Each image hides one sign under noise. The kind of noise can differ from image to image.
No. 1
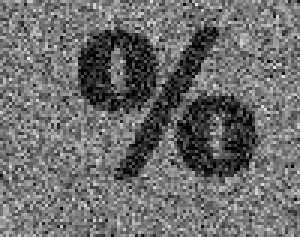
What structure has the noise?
independent entries
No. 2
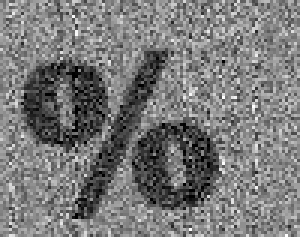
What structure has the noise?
columns of uneven size
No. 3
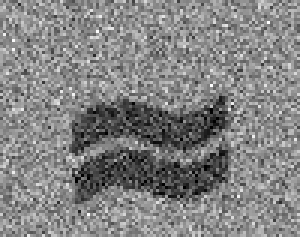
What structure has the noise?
independent entries
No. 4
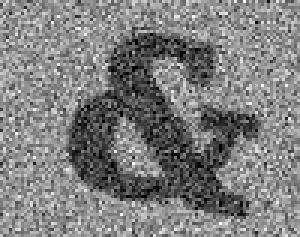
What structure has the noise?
low rank plus noise
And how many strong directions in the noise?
two
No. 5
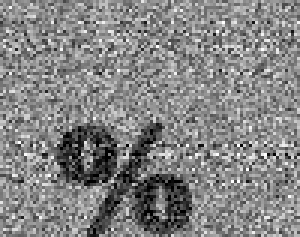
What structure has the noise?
rows of uneven size
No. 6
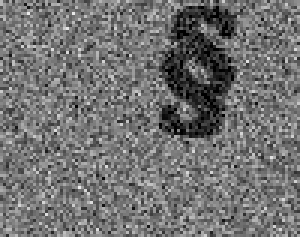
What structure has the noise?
independent entries
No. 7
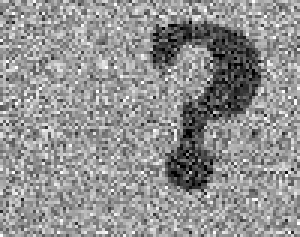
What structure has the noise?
low rank plus noise
